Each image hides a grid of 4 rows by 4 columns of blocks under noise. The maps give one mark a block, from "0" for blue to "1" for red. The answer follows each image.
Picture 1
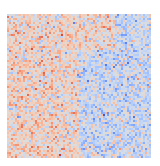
1110
1100
1100
1100
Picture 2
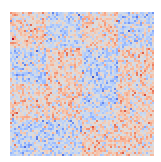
1010
0101
1101
0011
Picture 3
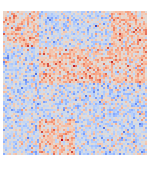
1001
0111
0000
0100
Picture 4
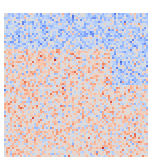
0000
1110
1111
1111
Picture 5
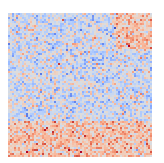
0001
0000
0000
1111
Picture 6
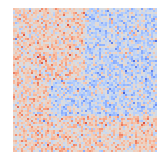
1100
1100
1000
1111
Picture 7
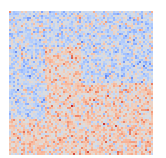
0000
0100
0111
1111
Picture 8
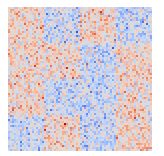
1010
1101
1001
0101
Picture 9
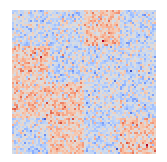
0010
1000
1100
0101
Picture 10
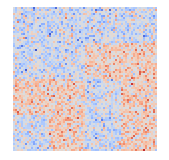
0000
0011
1101
0101
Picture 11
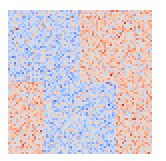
0011
0011
1001
1001
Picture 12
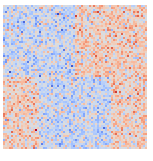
0011
0011
1001
1001
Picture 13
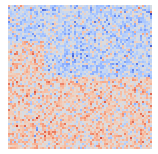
0000
1000
1111
1111
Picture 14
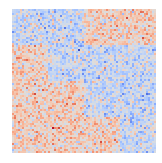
0011
1000
1100
1110
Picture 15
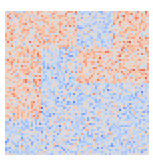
1101
1011
1000
0000
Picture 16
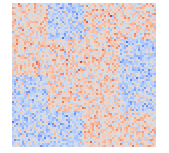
1011
1110
0110
0011
